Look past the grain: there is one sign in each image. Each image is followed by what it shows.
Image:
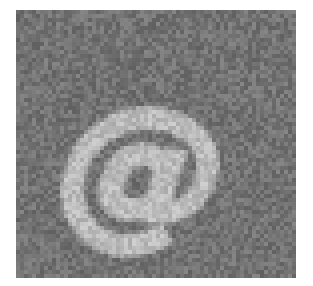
at sign
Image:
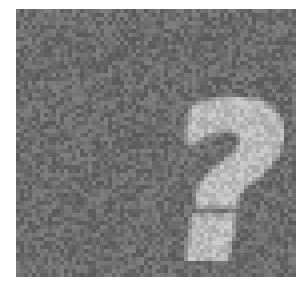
question mark
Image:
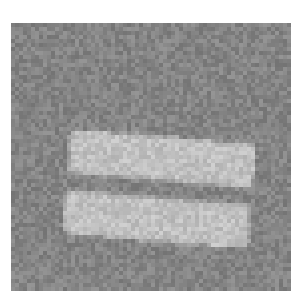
equals sign
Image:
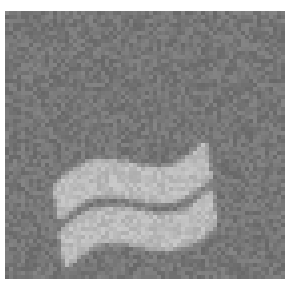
approximately sign
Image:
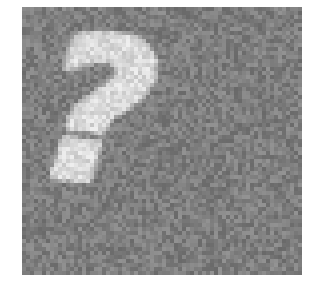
question mark
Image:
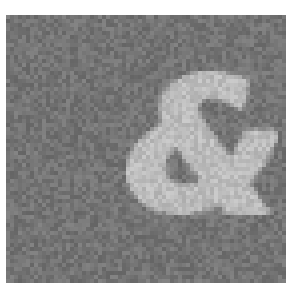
ampersand
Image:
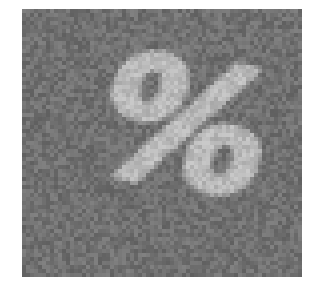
percent sign
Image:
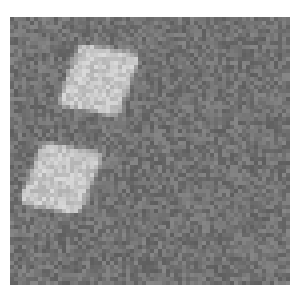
colon
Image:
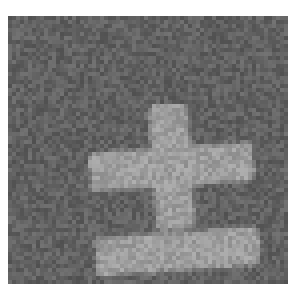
plus-minus sign
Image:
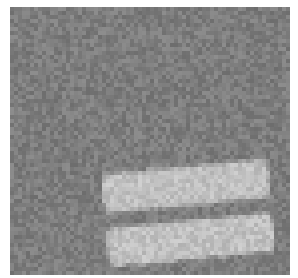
equals sign
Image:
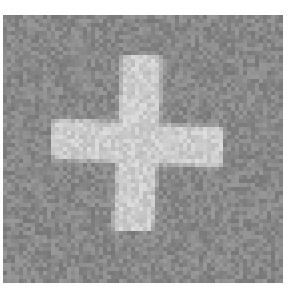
plus sign
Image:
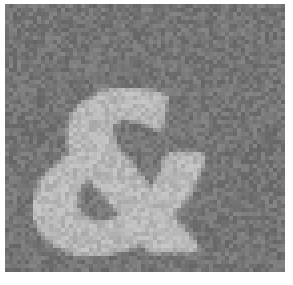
ampersand
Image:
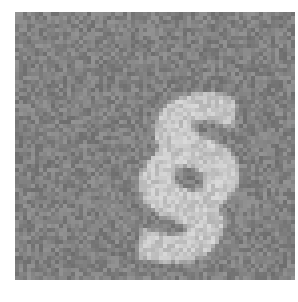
section sign
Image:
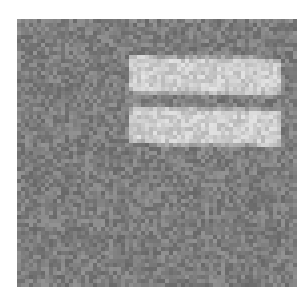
equals sign
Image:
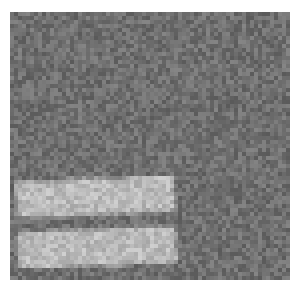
equals sign
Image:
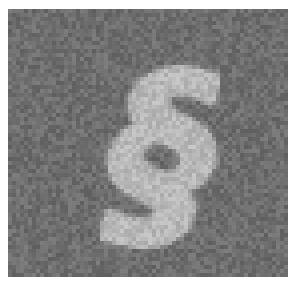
section sign
